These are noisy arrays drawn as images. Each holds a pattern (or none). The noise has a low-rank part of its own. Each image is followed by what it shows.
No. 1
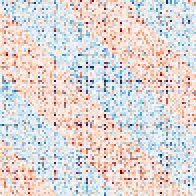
diagonal stripes
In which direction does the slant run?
top left to bottom right
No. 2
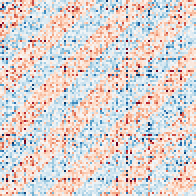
diagonal stripes
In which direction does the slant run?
bottom left to top right
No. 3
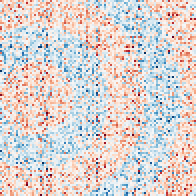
rings round one point
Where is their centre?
middle left
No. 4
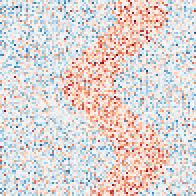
a wavy band
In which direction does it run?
top to bottom
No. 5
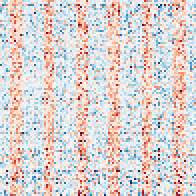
vertical stripes
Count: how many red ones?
6
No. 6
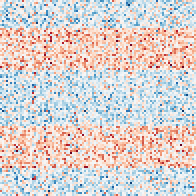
horizontal stripes
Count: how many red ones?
2
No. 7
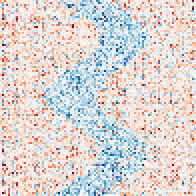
a wavy band
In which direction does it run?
top to bottom
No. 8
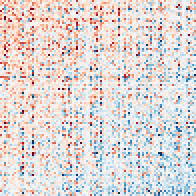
a smooth slope
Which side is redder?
top left
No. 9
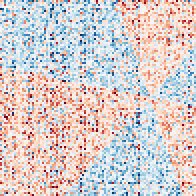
spokes from one point
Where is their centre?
middle right
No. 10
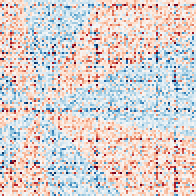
spokes from one point
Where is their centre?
middle left
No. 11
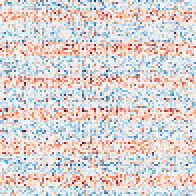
horizontal stripes
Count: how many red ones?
6
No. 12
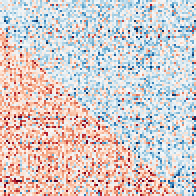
a sharp edge
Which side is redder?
bottom left
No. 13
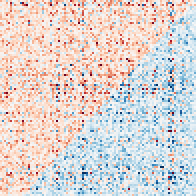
a sharp edge
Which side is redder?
top left
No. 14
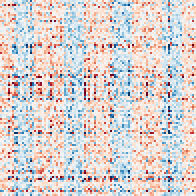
vertical stripes
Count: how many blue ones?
4
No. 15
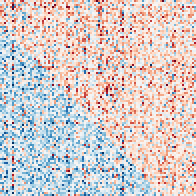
a sharp edge
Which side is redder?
top right
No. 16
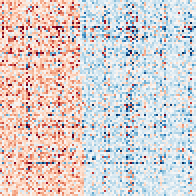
a sharp edge
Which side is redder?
left
